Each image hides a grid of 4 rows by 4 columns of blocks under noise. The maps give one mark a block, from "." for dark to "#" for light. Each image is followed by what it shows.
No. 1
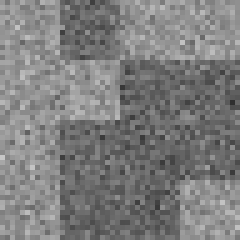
#.##
##..
#...
#..#
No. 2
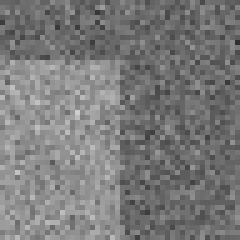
....
##..
##..
##..
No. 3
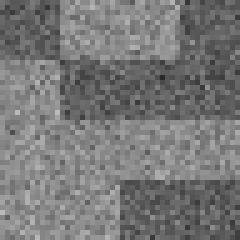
.##.
#...
####
##..
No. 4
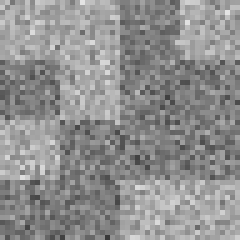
##.#
.#..
#...
..##
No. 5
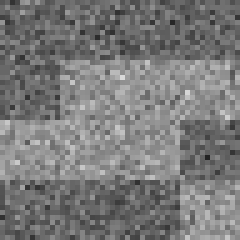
....
.###
###.
...#
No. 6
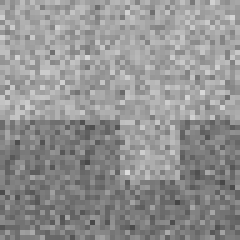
####
####
..#.
....
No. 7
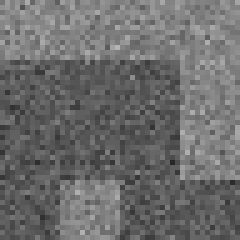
####
...#
...#
.#..
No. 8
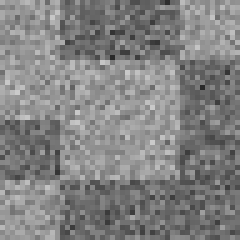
#..#
###.
.##.
#...
